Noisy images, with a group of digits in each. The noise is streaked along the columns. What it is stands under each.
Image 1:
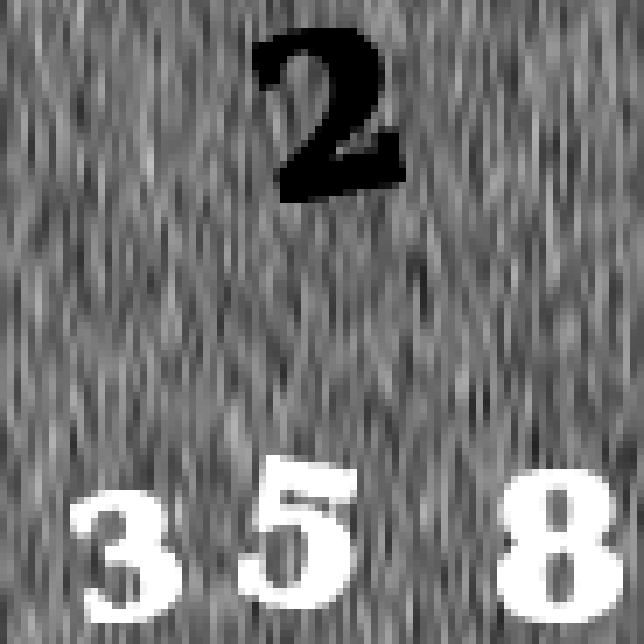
top middle: dark 2; bottom left: light 3; bottom middle: light 5; bottom right: light 8
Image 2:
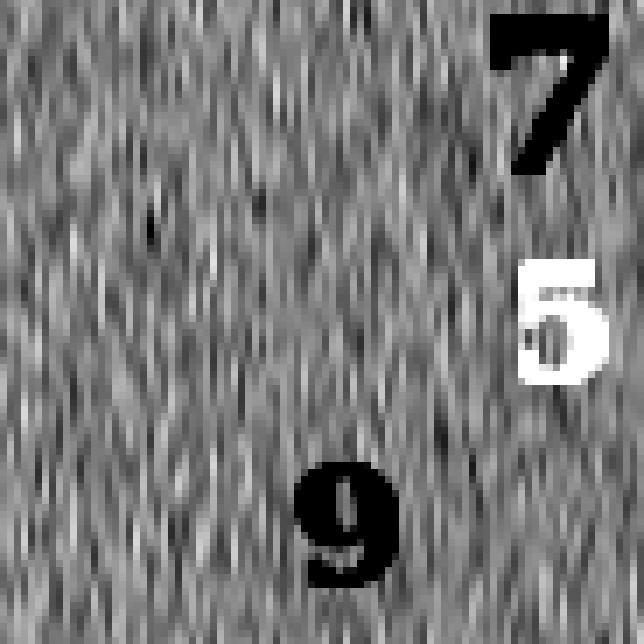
top right: dark 7; middle right: light 5; bottom middle: dark 9
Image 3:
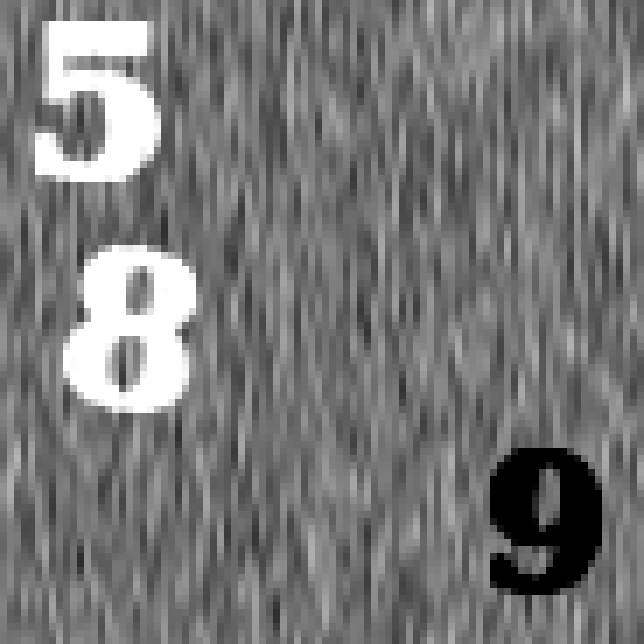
top left: light 5; middle left: light 8; bottom right: dark 9
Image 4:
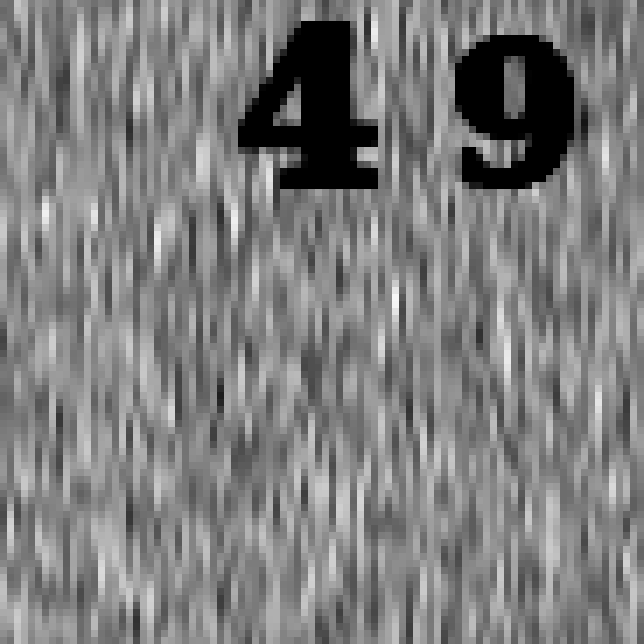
top middle: dark 4; top right: dark 9
